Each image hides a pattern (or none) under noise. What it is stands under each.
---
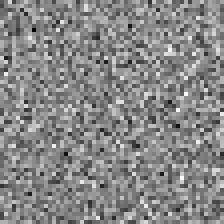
only noise
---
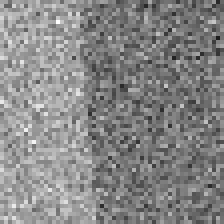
a sharp edge
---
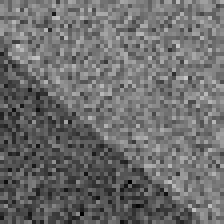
a sharp edge
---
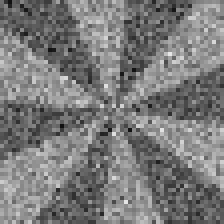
spokes from one point
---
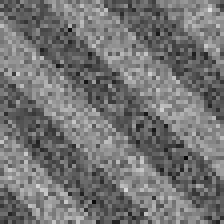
diagonal stripes
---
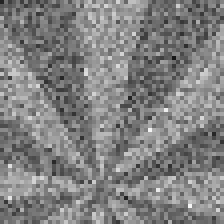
spokes from one point
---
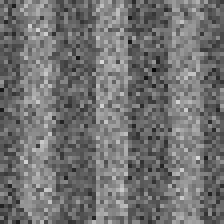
vertical stripes
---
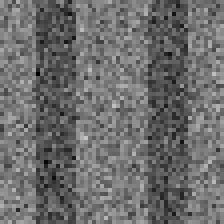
vertical stripes
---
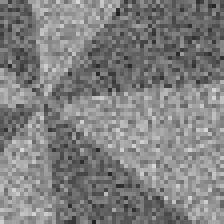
spokes from one point
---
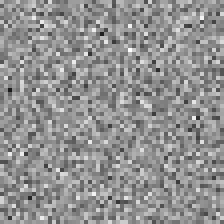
only noise
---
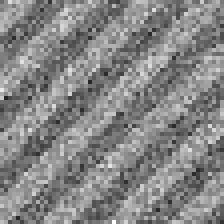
diagonal stripes
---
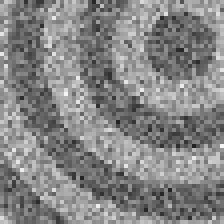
rings round one point
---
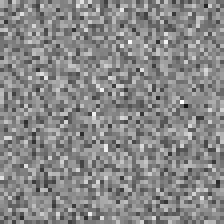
only noise
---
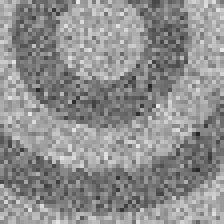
rings round one point
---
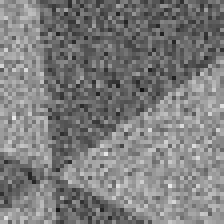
spokes from one point
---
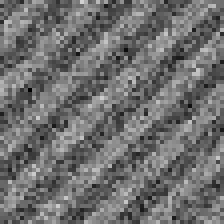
diagonal stripes
